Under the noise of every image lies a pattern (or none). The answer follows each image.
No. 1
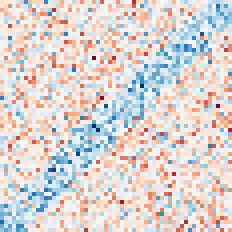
a diagonal band
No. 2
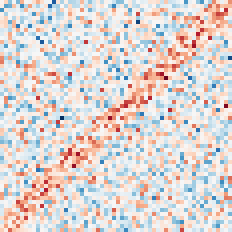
a diagonal band
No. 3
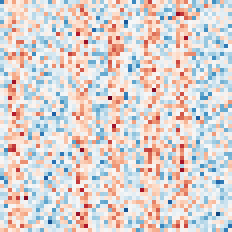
bands of columns
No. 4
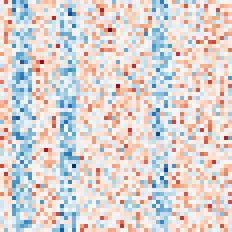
bands of columns
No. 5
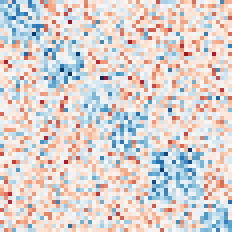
blocks along the diagonal
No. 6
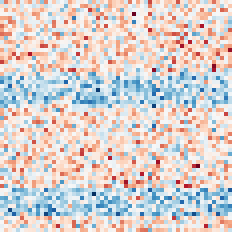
bands of rows
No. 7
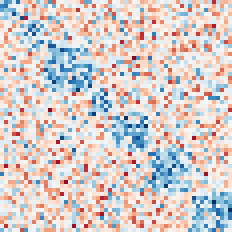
blocks along the diagonal
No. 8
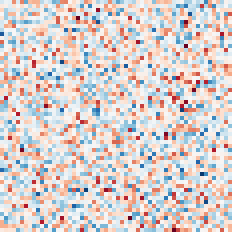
only noise
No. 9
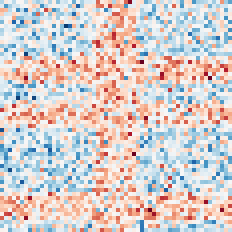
bands of rows crossing bands of columns
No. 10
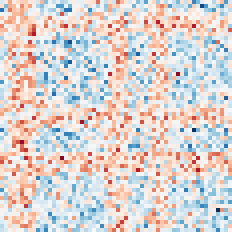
bands of rows crossing bands of columns
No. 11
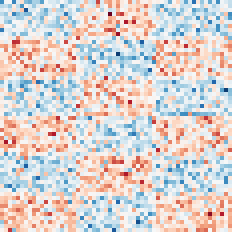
a checkerboard
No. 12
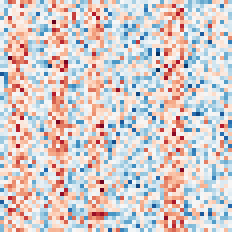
bands of columns
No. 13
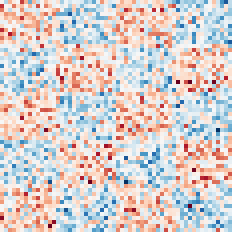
a checkerboard
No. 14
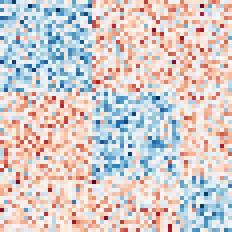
blocks along the diagonal
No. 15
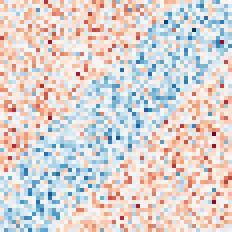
a diagonal band
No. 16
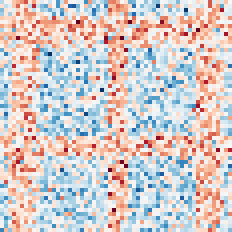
bands of rows crossing bands of columns
